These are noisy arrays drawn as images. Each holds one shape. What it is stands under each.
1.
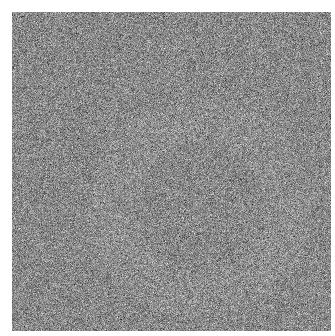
ring
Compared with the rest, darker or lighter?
lighter
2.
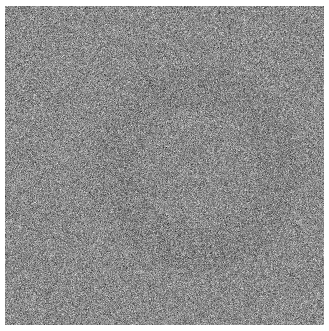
ring
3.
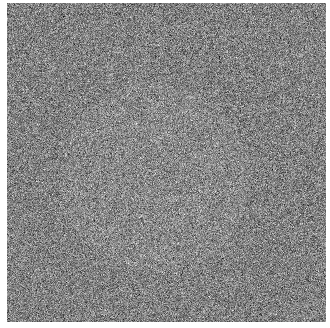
disc
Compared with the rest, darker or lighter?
lighter
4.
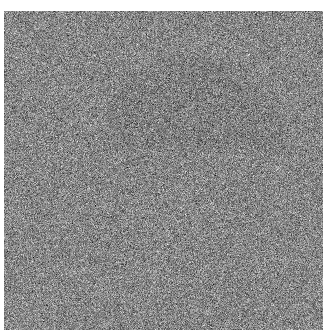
half disc
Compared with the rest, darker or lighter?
darker
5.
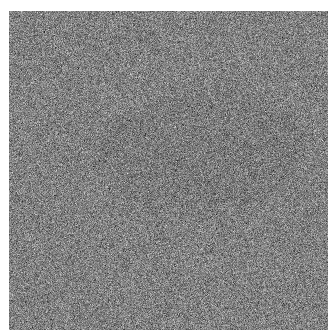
ellipse
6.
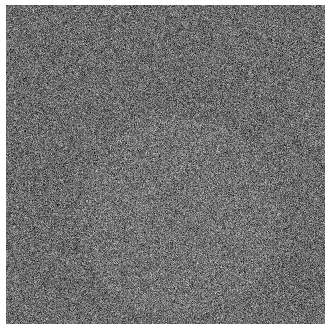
disc
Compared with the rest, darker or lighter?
lighter
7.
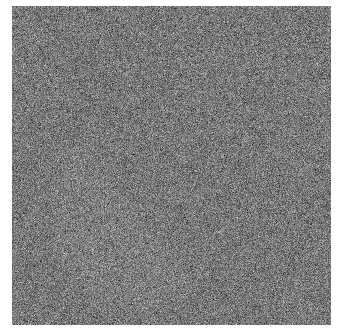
half disc
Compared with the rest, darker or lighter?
lighter
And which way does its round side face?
down and left
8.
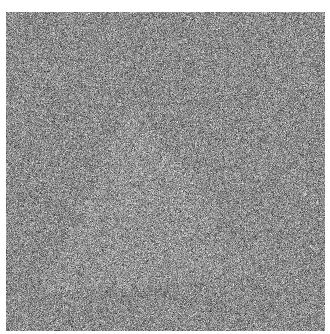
triangle
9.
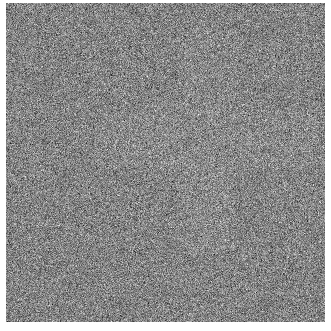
cross
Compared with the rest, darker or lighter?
lighter
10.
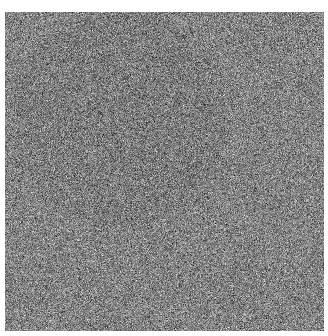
disc
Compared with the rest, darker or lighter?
darker
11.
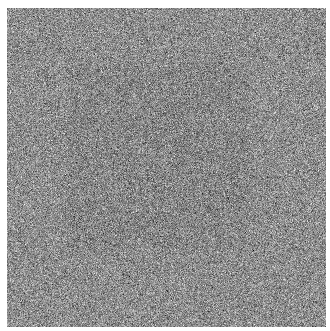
square
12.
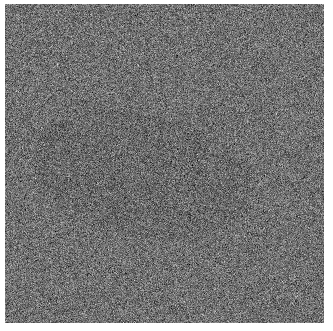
ellipse
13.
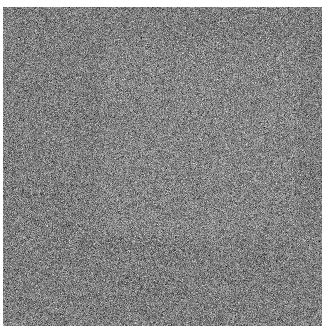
square
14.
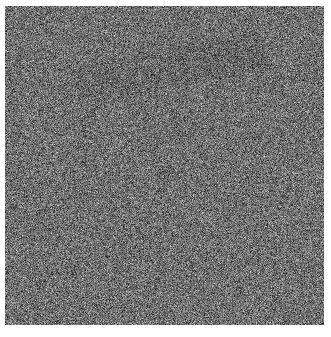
bar
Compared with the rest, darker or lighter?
darker
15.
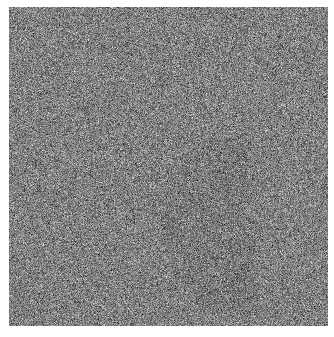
half disc
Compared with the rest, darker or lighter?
darker
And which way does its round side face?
left
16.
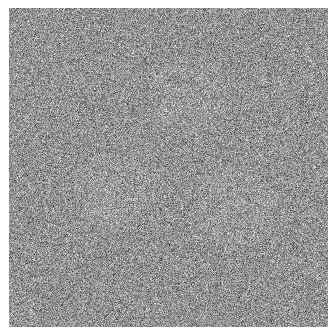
three dots
